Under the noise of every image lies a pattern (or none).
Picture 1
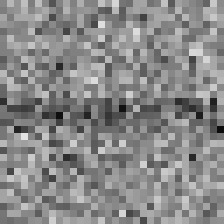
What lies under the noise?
one band of rows
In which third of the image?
middle
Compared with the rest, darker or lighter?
darker
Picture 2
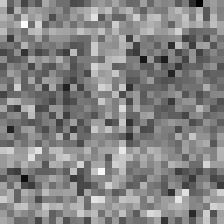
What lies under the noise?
bands of rows crossing bands of columns
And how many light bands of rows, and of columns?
3 and 1
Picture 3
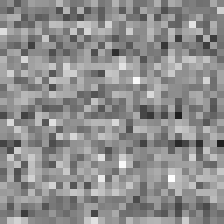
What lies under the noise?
bands of rows
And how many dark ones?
5
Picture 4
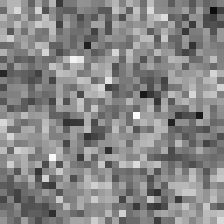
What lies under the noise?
a checkerboard
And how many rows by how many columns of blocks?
4 by 4
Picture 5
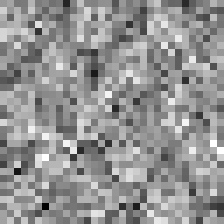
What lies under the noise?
a checkerboard
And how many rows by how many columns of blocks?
5 by 6
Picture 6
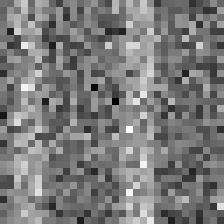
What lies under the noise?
bands of columns
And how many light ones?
2
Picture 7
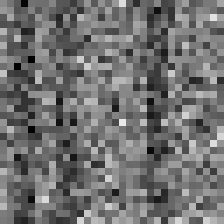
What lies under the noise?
bands of columns
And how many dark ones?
3
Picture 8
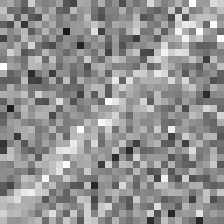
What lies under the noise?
a diagonal band
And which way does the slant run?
bottom left to top right
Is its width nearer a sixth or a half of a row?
a sixth
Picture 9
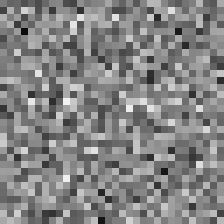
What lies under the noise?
only noise
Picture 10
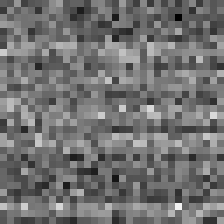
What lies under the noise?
bands of rows
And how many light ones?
5
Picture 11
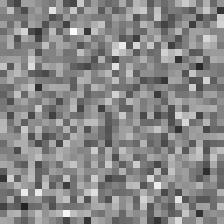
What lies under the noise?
only noise
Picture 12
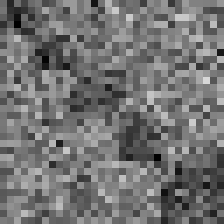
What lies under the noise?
blocks along the diagonal
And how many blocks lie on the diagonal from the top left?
5
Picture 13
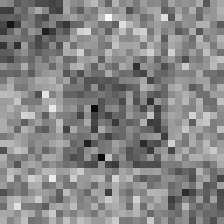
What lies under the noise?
blocks along the diagonal
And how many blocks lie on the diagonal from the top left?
3
